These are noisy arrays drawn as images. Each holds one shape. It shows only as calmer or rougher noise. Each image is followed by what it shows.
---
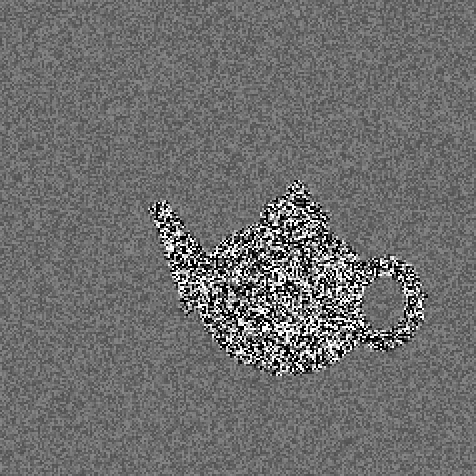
teapot
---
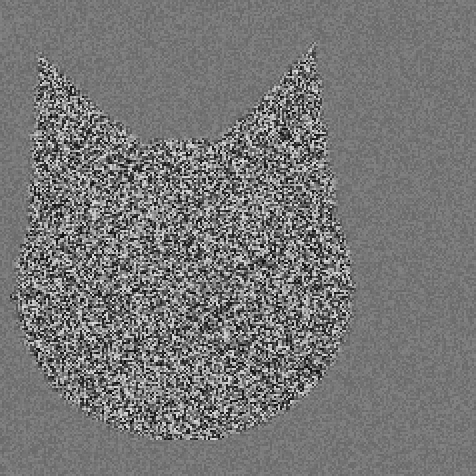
cat's head
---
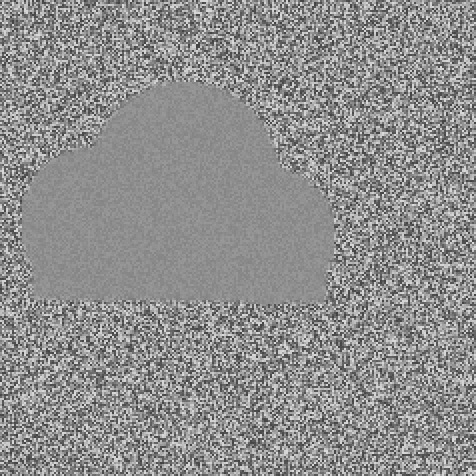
cloud
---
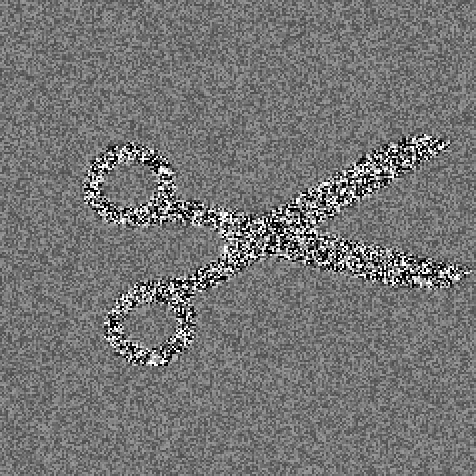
pair of scissors
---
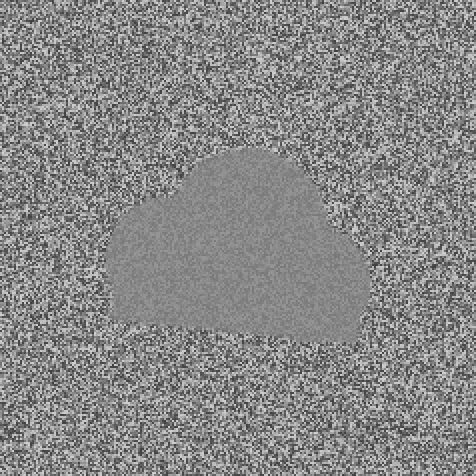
cloud
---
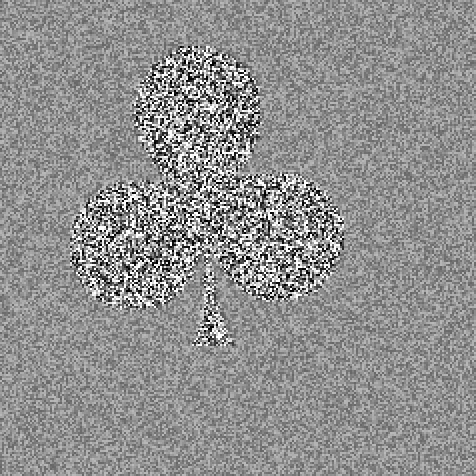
club
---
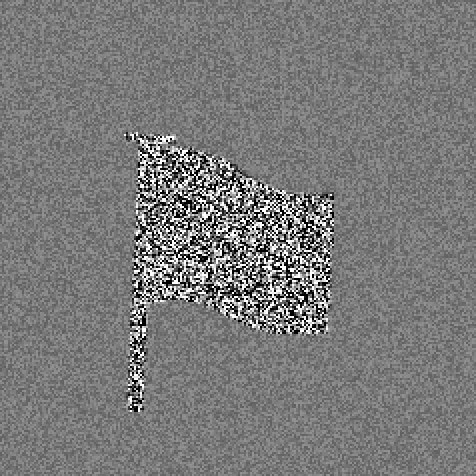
flag
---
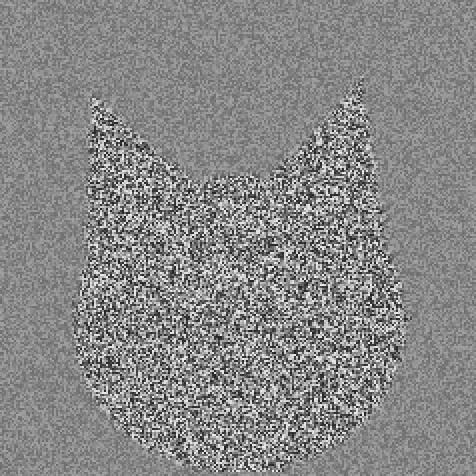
cat's head
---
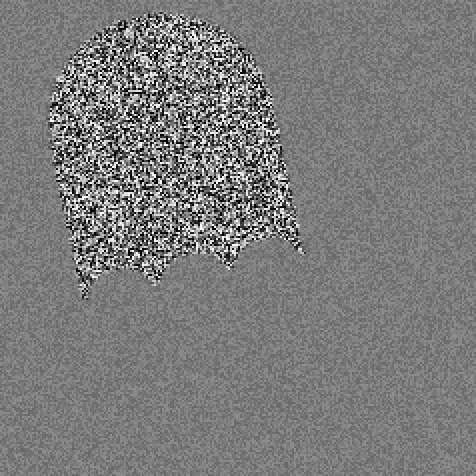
ghost
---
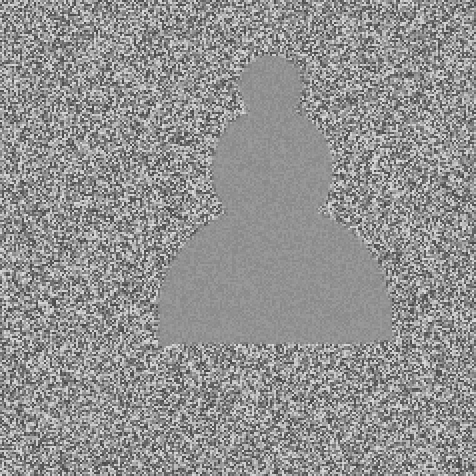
chess pawn
